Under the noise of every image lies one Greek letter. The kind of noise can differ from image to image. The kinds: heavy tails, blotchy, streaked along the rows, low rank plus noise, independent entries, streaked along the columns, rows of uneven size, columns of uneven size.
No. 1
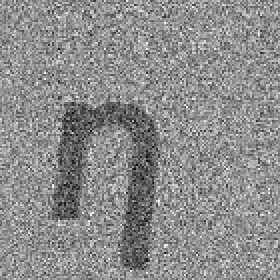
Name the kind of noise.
low rank plus noise
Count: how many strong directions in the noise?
five to eight
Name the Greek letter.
eta
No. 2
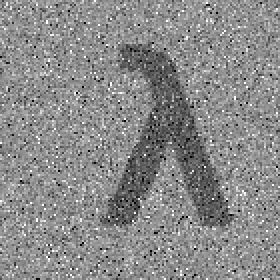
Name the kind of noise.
heavy tails
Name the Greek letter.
lambda
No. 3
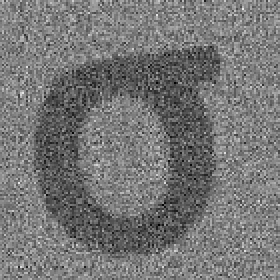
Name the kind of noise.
low rank plus noise
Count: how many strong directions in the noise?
three or four
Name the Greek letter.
sigma
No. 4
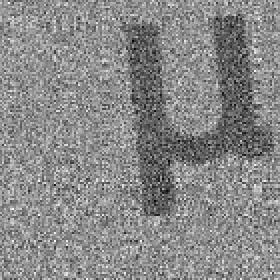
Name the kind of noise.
low rank plus noise
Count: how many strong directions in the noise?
five to eight
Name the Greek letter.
mu
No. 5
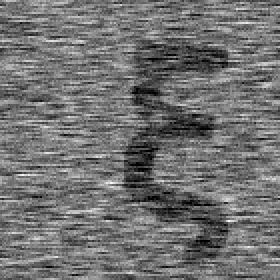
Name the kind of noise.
streaked along the rows
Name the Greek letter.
xi
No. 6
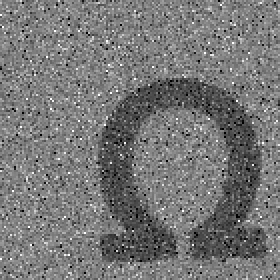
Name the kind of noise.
heavy tails
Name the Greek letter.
omega
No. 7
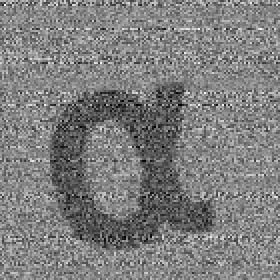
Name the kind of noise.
rows of uneven size
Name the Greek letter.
alpha
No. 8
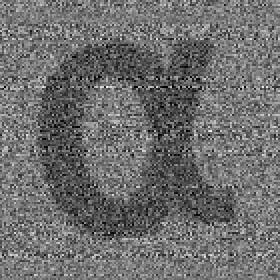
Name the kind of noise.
rows of uneven size
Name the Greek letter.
alpha
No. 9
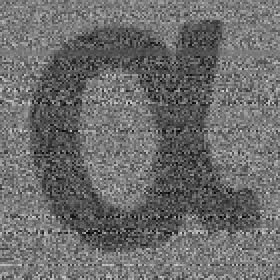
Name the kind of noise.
rows of uneven size
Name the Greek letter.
alpha
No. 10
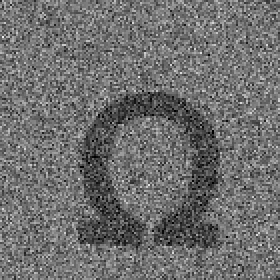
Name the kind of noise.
independent entries
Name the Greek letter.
omega
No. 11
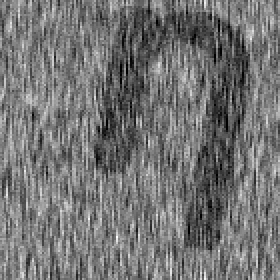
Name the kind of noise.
streaked along the columns
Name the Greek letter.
eta
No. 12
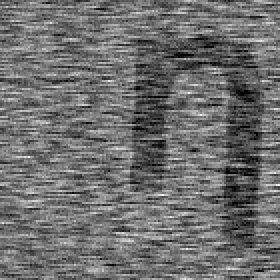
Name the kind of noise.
streaked along the rows
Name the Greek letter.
eta
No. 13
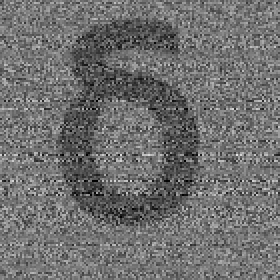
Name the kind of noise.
rows of uneven size
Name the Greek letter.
delta
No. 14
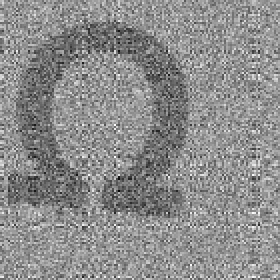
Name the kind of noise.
low rank plus noise
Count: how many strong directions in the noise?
one
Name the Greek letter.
omega
